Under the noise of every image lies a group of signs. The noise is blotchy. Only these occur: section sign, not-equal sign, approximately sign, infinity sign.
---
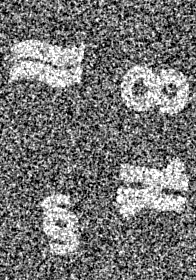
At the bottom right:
not-equal sign
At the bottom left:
section sign
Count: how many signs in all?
4
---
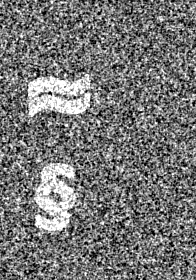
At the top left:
approximately sign
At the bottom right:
nothing
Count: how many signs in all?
2
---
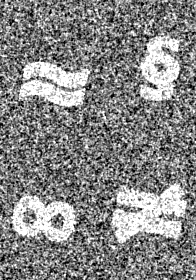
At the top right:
section sign
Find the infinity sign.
bottom left
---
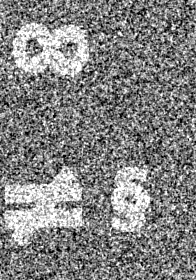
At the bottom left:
not-equal sign
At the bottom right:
section sign
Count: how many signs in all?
3
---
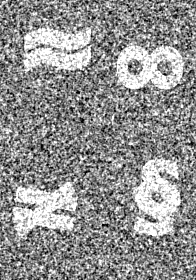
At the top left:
approximately sign
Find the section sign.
bottom right
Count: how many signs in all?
4
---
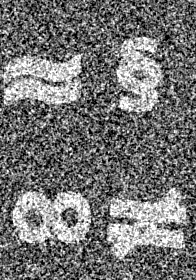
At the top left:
approximately sign
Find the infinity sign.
bottom left
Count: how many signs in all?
4
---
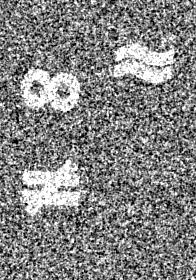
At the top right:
approximately sign
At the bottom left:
not-equal sign
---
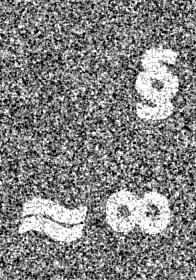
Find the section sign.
top right
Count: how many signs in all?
3
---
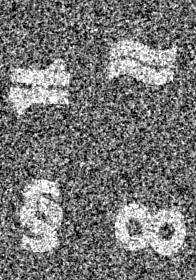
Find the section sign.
bottom left
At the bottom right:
infinity sign
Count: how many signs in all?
4
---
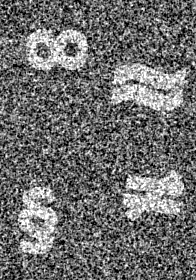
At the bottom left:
section sign
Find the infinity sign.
top left
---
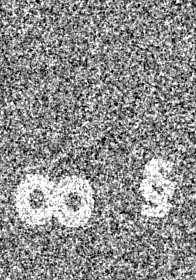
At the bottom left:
infinity sign
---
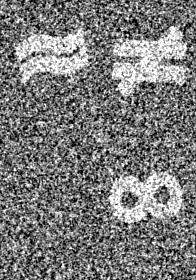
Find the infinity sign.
bottom right
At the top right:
not-equal sign
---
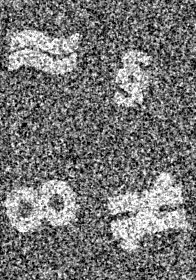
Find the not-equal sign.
bottom right
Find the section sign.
top right
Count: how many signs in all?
4
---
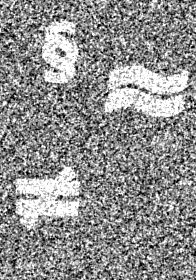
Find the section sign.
top left
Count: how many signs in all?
3
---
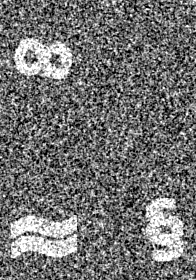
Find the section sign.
bottom right
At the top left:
infinity sign
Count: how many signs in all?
3
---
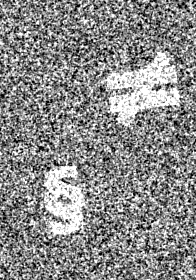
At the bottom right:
nothing
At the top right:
not-equal sign
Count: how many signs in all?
2
